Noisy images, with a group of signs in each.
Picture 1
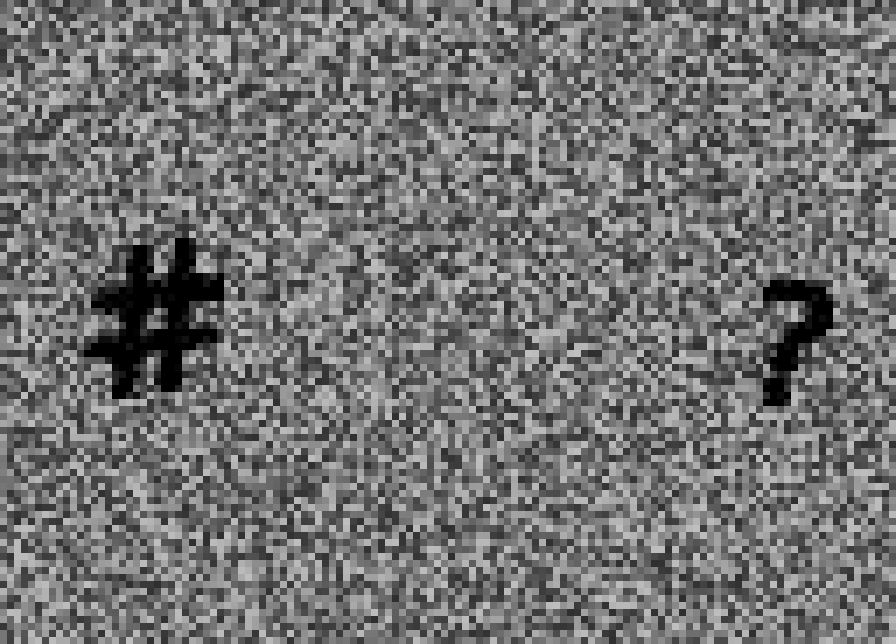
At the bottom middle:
nothing
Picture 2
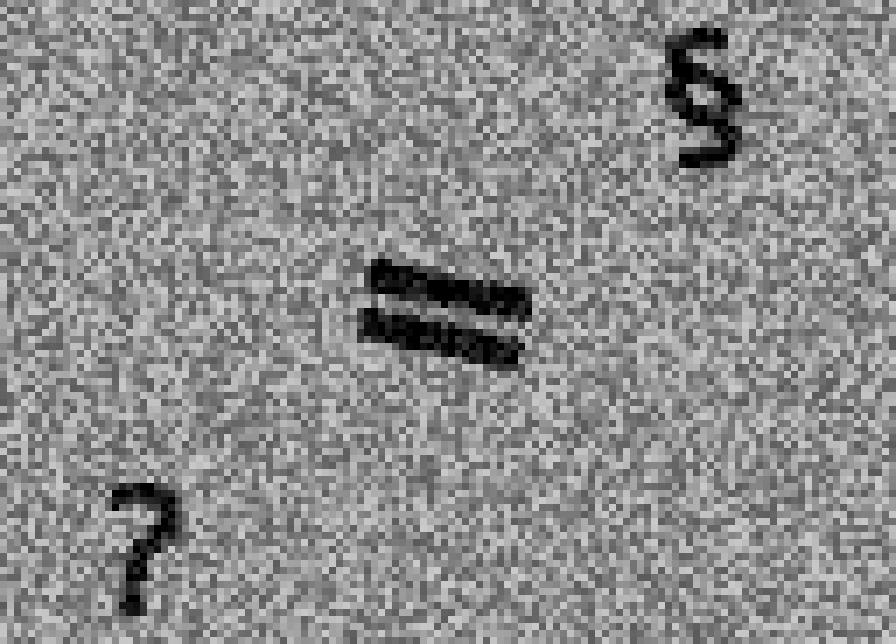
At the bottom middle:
nothing
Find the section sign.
top right
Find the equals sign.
centre
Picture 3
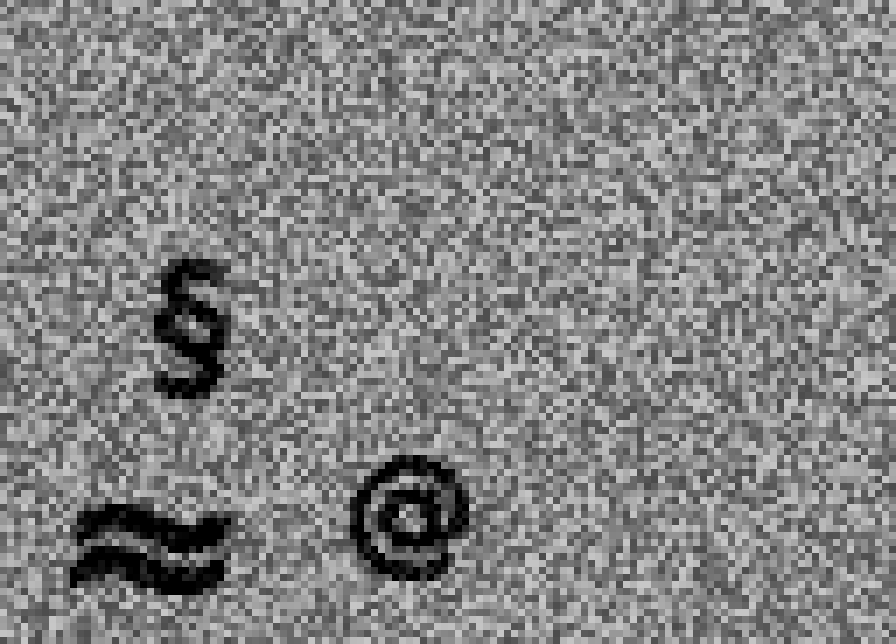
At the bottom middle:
at sign
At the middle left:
section sign
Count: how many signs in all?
3
